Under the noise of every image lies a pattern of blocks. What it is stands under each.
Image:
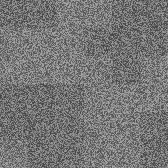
mirrored about the diagonal from the bottom left
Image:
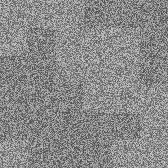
mirrored about the diagonal from the bottom left
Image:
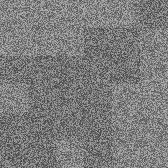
mirrored about the diagonal from the bottom left
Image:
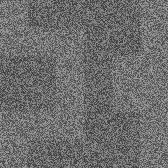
top and bottom mirror each other
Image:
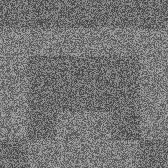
left and right mirror each other
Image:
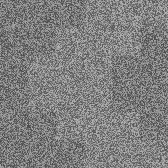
top and bottom mirror each other
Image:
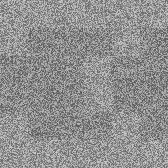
top and bottom mirror each other
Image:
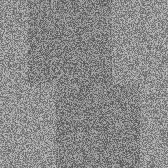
the same after a half turn
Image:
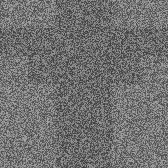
left and right mirror each other
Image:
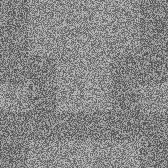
left and right mirror each other
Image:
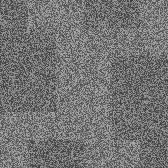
the same after a half turn
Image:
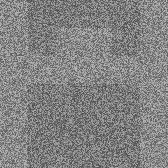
left and right mirror each other
